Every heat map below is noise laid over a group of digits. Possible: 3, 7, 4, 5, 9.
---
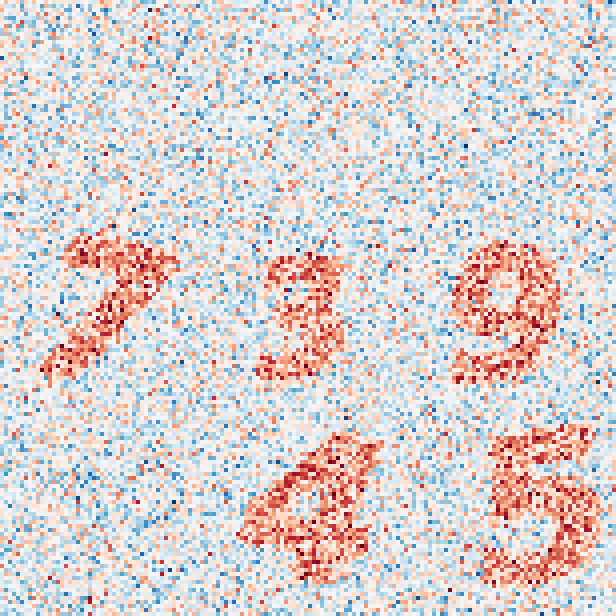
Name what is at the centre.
3
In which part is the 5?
bottom right
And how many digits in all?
5
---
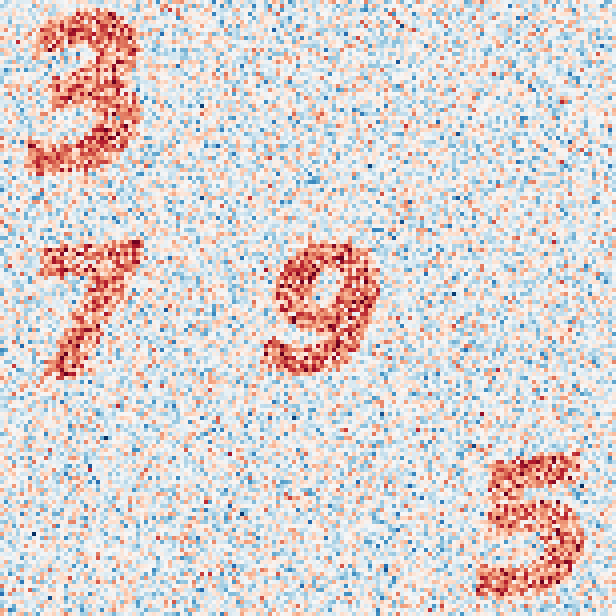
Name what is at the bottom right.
5
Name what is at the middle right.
nothing
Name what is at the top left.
3
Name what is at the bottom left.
nothing
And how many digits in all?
4
